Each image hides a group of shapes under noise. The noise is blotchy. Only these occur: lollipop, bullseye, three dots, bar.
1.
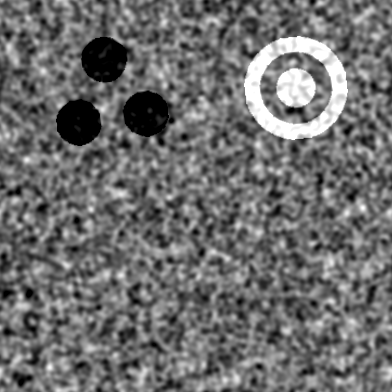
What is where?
top left: dark three dots; top right: light bullseye
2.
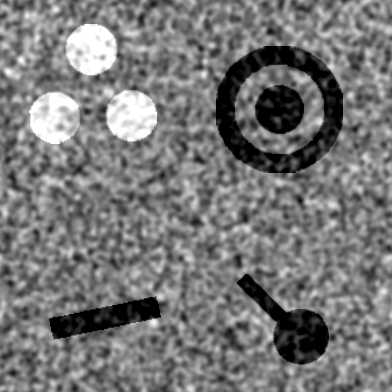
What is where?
top left: light three dots; top right: dark bullseye; bottom left: dark bar; bottom right: dark lollipop
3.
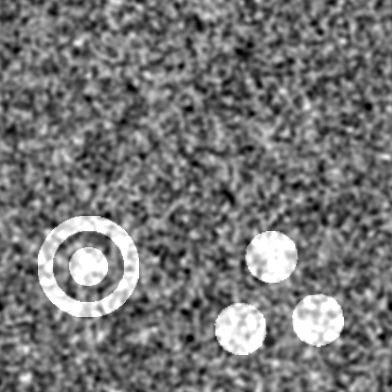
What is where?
bottom left: light bullseye; bottom right: light three dots
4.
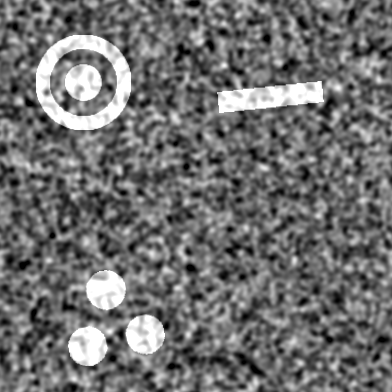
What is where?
top left: light bullseye; top right: light bar; bottom left: light three dots
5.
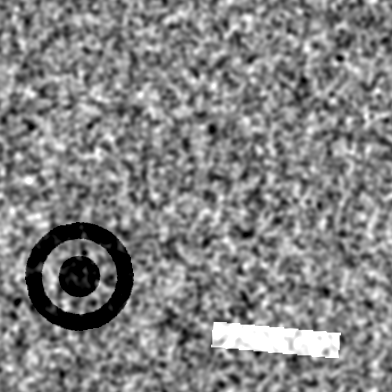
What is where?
bottom left: dark bullseye; bottom right: light bar
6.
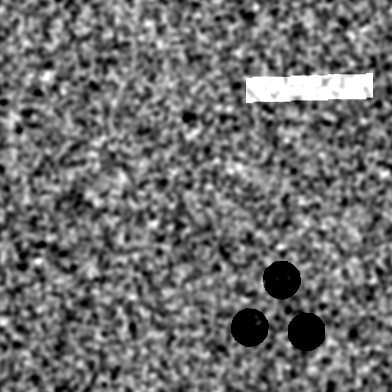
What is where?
top right: light bar; bottom right: dark three dots
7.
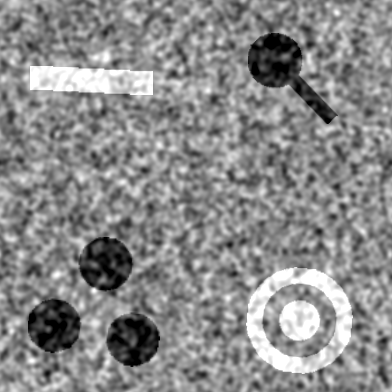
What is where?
top left: light bar; top right: dark lollipop; bottom left: dark three dots; bottom right: light bullseye
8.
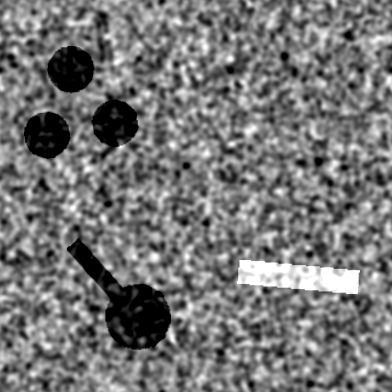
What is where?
top left: dark three dots; bottom left: dark lollipop; bottom right: light bar
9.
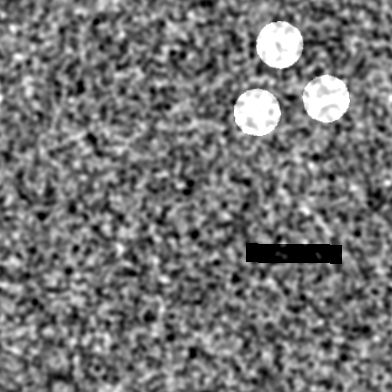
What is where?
top right: light three dots; bottom right: dark bar
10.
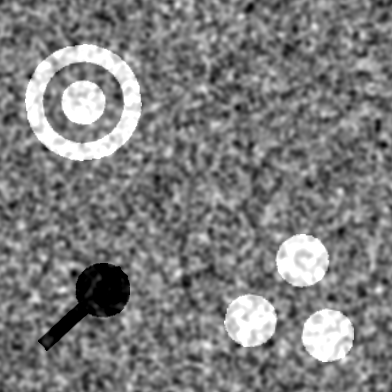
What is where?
top left: light bullseye; bottom left: dark lollipop; bottom right: light three dots
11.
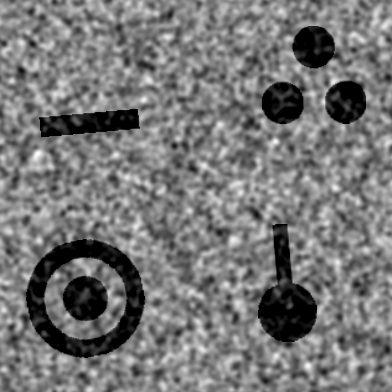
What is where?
top left: dark bar; top right: dark three dots; bottom left: dark bullseye; bottom right: dark lollipop
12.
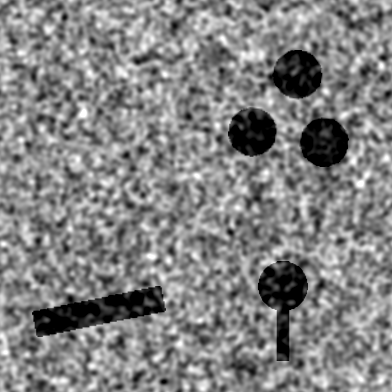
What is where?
top right: dark three dots; bottom left: dark bar; bottom right: dark lollipop
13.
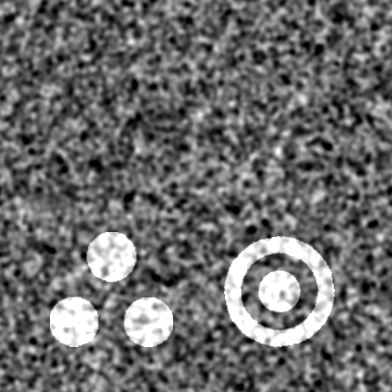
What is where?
bottom left: light three dots; bottom right: light bullseye
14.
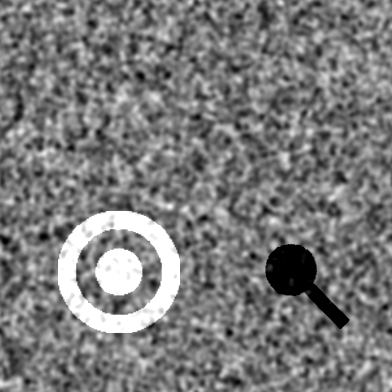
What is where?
bottom left: light bullseye; bottom right: dark lollipop
